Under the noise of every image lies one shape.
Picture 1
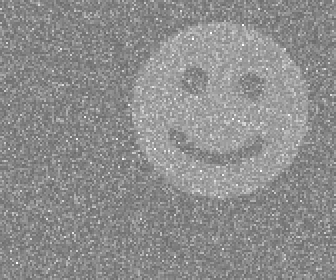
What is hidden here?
light smiling face
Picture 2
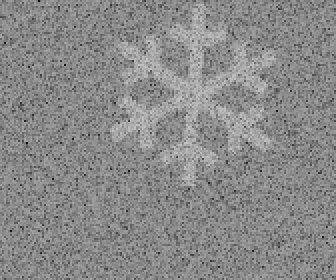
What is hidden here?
light snowflake
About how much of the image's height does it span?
two thirds
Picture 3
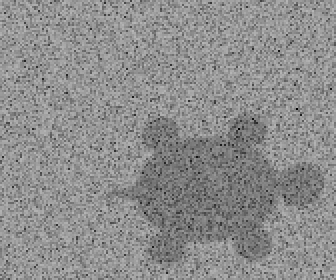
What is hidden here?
dark turtle
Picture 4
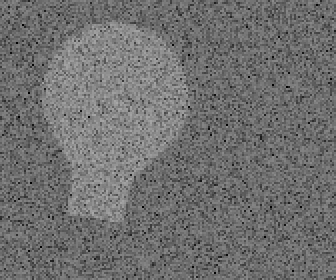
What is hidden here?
light light bulb
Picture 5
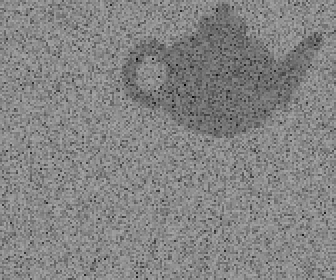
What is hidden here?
dark teapot
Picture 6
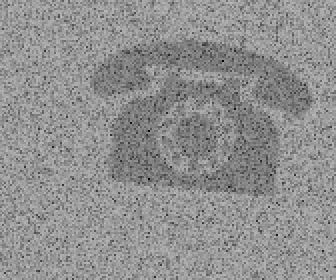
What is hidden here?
dark telephone
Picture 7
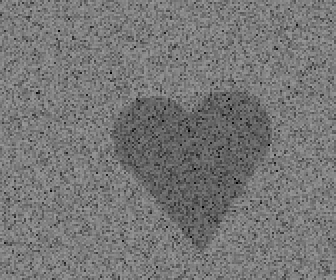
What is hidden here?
dark heart
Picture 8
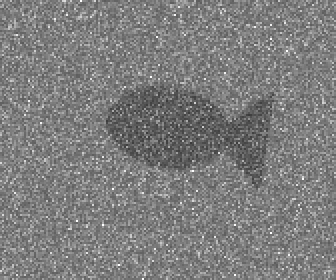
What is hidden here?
dark fish
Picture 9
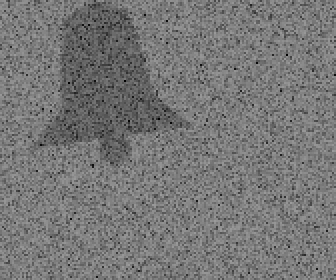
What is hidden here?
dark bell
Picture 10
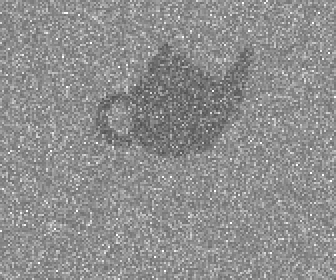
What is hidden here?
dark teapot
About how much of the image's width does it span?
half
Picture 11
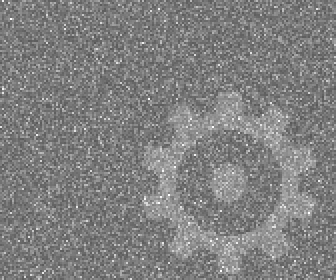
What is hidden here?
light gear
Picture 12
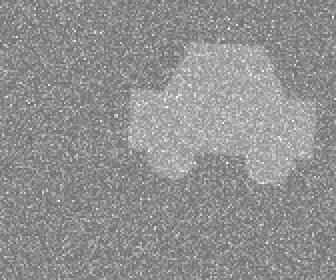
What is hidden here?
light car
